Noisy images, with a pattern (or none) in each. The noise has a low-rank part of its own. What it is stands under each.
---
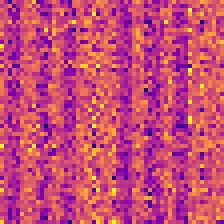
bands of columns
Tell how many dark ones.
6
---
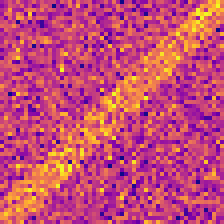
a diagonal band
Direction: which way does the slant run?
bottom left to top right
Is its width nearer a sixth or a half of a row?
a sixth
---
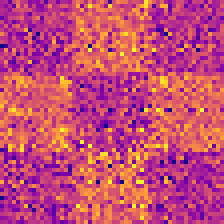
a checkerboard
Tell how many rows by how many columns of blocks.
3 by 3
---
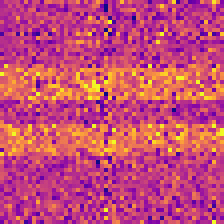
bands of rows
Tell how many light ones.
2
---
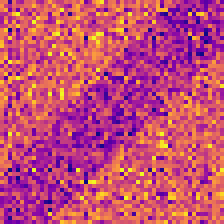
a diagonal band
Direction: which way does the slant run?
bottom left to top right
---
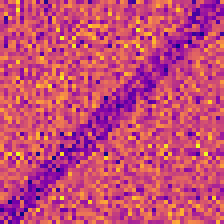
a diagonal band
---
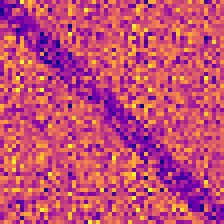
a diagonal band
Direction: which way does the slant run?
top left to bottom right
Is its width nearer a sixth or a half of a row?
a sixth
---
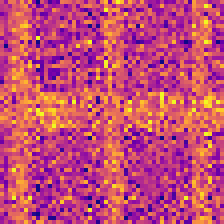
bands of rows crossing bands of columns
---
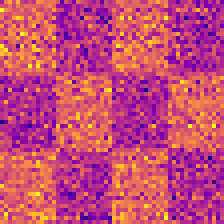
a checkerboard
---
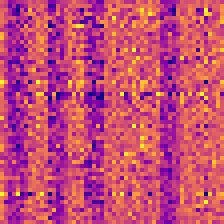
bands of columns
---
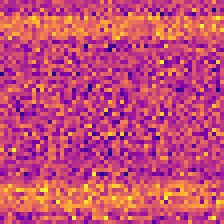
bands of rows
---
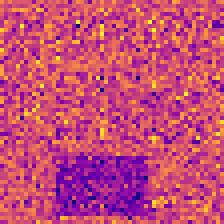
one block
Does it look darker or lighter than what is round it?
darker
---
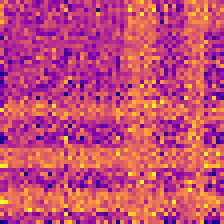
bands of rows crossing bands of columns
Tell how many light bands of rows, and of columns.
3 and 2
